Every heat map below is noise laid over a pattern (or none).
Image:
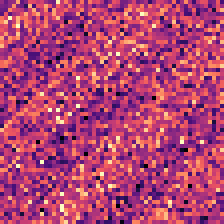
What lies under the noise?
diagonal stripes
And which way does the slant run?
bottom left to top right
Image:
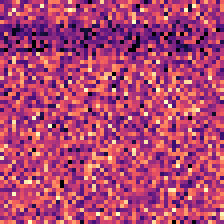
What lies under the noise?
one horizontal stripe
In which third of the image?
top
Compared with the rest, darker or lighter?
darker
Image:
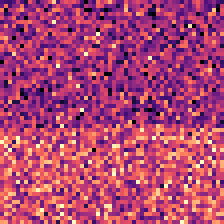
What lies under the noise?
a sharp edge
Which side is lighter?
bottom
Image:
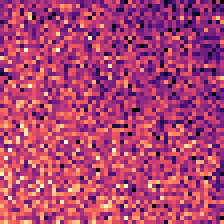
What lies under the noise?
a smooth slope
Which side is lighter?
bottom left
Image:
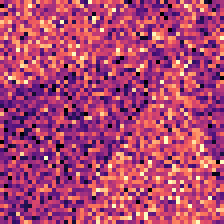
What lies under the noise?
spokes from one point
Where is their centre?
top right
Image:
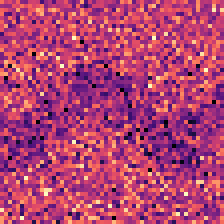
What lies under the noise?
a wavy band
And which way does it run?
left to right
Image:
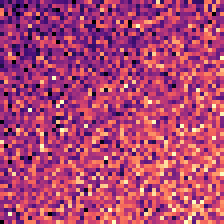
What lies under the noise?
a smooth slope
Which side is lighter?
bottom right
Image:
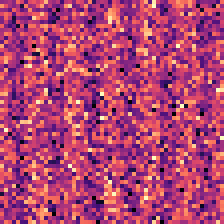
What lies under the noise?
vertical stripes
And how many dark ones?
6
